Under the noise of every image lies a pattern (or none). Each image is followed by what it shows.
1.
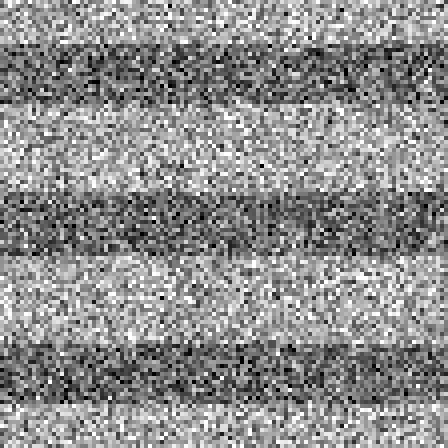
horizontal stripes
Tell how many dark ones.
3
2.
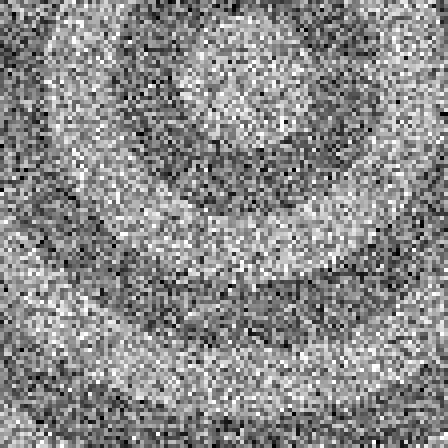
rings round one point
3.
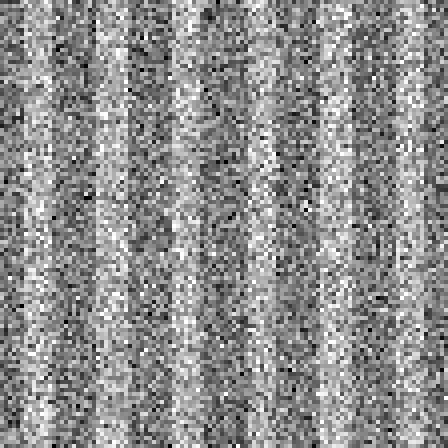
vertical stripes
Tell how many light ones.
6
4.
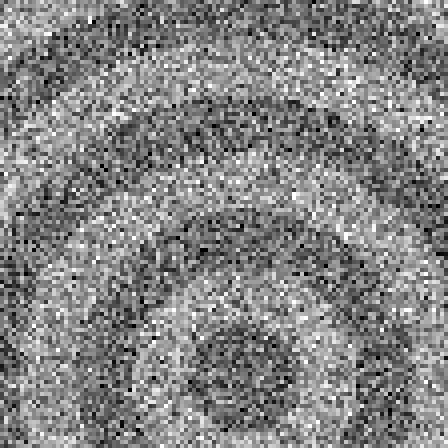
rings round one point
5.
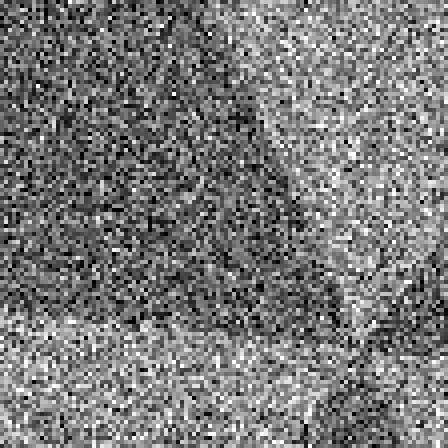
spokes from one point
